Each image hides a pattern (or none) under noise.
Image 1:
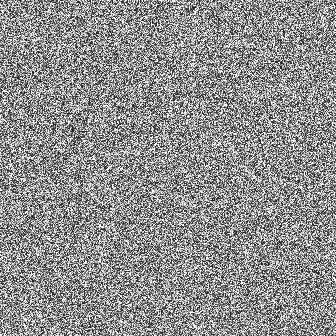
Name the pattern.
only noise
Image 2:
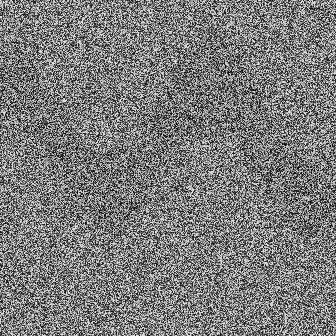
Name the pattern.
a wavy band
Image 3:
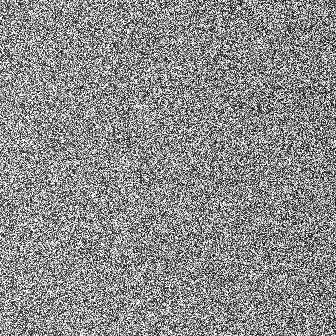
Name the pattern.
a smooth slope
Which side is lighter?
left
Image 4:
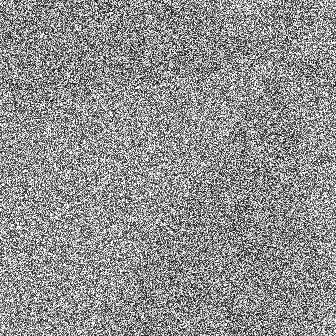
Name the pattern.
spokes from one point
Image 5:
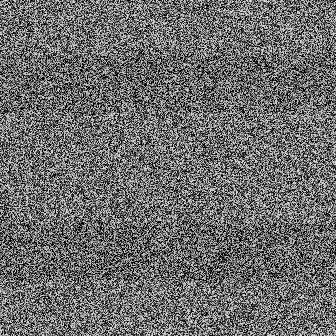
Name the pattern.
horizontal stripes
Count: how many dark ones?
2
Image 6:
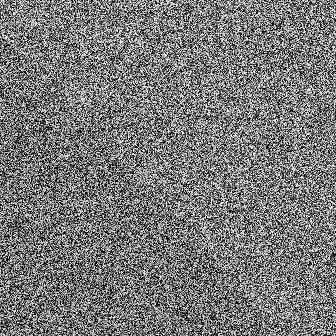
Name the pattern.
a sharp edge
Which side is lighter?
top right
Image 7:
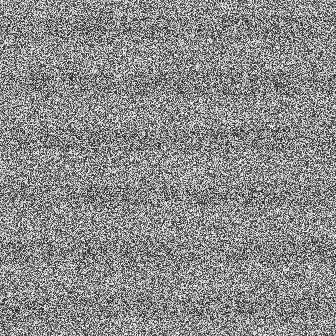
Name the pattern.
horizontal stripes
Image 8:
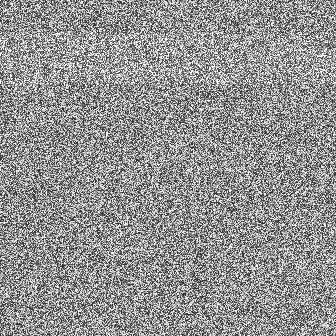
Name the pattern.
one horizontal stripe
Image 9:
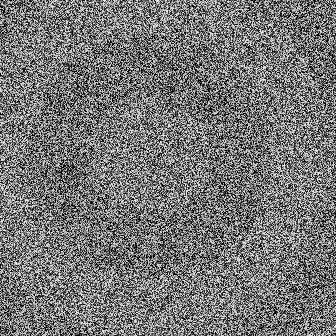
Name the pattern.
rings round one point
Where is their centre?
centre
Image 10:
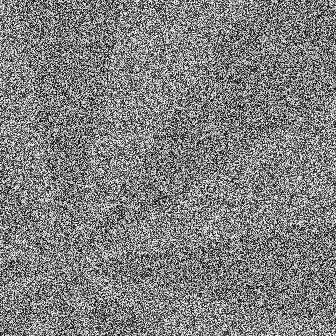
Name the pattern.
spokes from one point
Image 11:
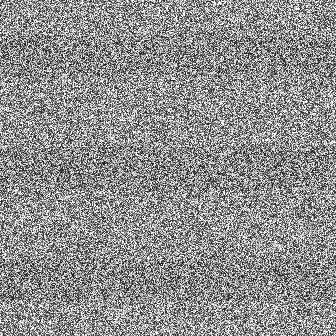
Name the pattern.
horizontal stripes
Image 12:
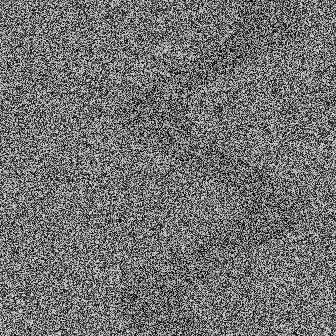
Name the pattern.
a wavy band
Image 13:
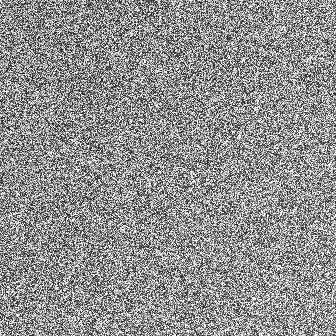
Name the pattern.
a smooth slope
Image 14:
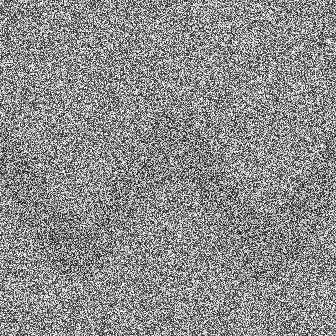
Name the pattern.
a wavy band
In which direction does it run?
left to right
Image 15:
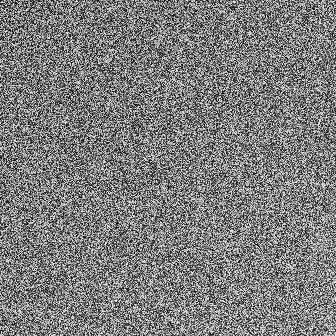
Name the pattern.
a smooth slope
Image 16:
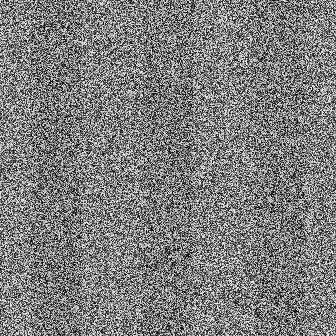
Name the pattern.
vertical stripes
